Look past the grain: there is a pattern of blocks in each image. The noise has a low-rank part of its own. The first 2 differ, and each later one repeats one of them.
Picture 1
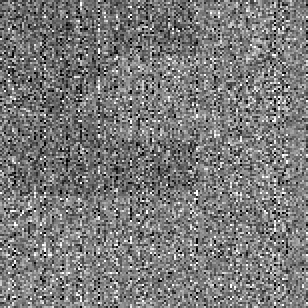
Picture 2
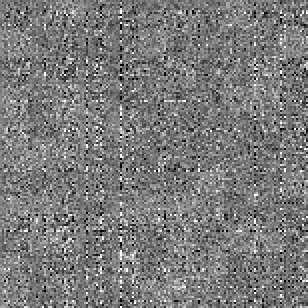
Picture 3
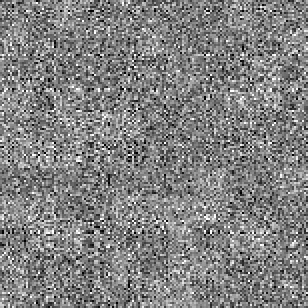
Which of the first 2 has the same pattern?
2
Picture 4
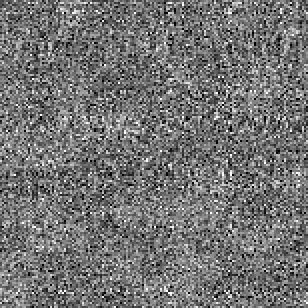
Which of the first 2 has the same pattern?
2
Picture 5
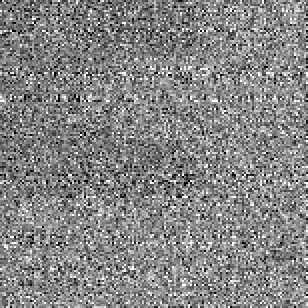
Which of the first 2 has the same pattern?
1
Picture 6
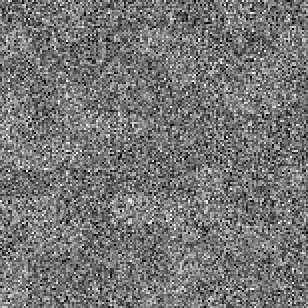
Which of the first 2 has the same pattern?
2
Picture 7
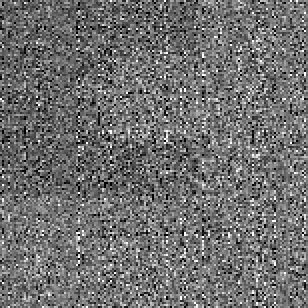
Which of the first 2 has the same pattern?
1
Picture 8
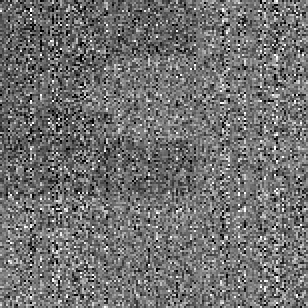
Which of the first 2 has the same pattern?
1
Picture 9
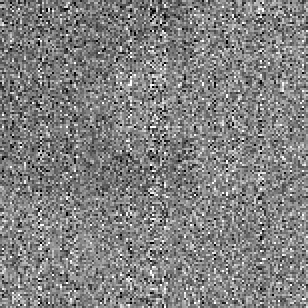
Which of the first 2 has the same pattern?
1
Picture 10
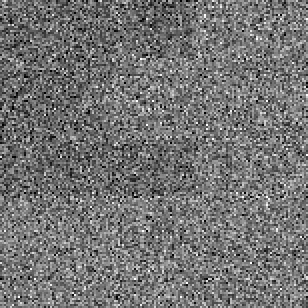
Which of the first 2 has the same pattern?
1
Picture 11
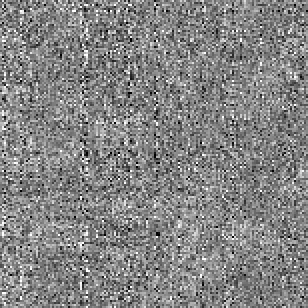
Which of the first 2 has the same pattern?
2
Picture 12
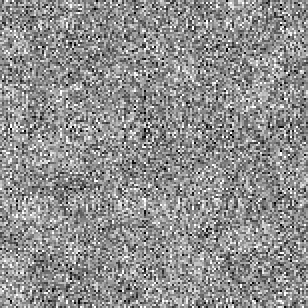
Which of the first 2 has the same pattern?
2
